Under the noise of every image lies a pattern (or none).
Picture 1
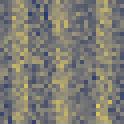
vertical stripes
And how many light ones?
3
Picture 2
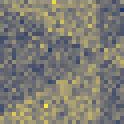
spokes from one point
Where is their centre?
middle right
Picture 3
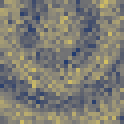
rings round one point
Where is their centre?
top middle
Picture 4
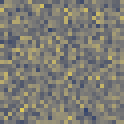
only noise
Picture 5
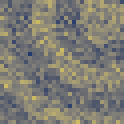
rings round one point
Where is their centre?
top right
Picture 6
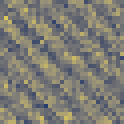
diagonal stripes
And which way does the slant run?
top left to bottom right
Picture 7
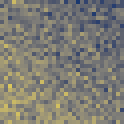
a smooth slope
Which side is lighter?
bottom left
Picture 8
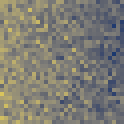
a smooth slope
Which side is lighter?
left
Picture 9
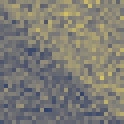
a sharp edge
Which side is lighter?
top right
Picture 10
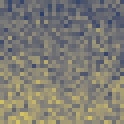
a smooth slope
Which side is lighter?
bottom
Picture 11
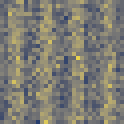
vertical stripes
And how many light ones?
4
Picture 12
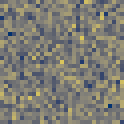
only noise
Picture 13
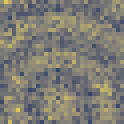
rings round one point
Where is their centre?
bottom middle
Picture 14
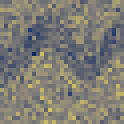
a wavy band
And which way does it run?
left to right
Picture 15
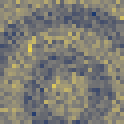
rings round one point
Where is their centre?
bottom middle
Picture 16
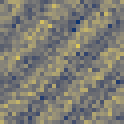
diagonal stripes
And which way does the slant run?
bottom left to top right
